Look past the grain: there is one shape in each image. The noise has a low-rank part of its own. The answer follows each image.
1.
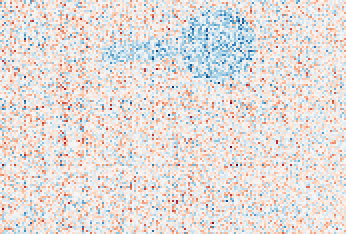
blue lollipop, top middle
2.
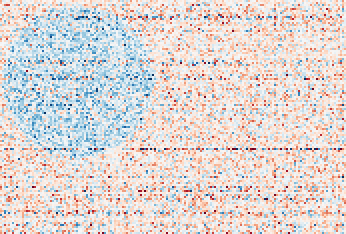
blue disc
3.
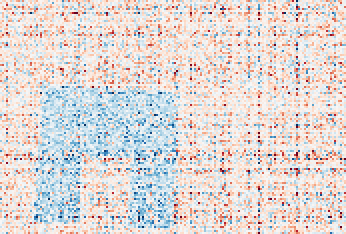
blue square with a notch
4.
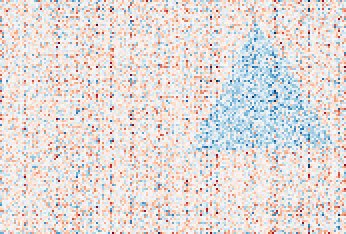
blue triangle
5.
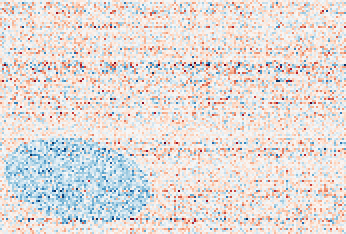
blue ellipse, bottom left
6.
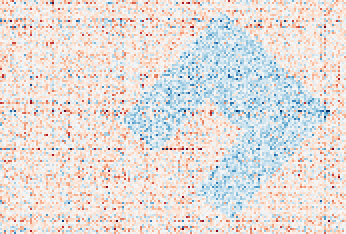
blue square with a notch
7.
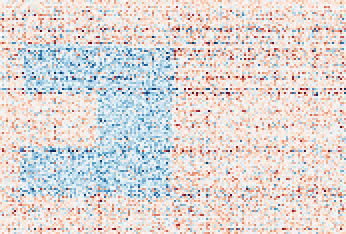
blue square with a notch
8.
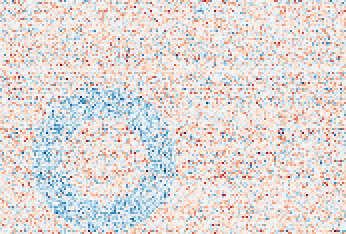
blue ring
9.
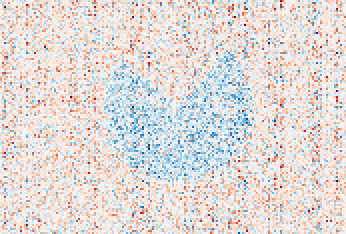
blue disc with a wedge cut out
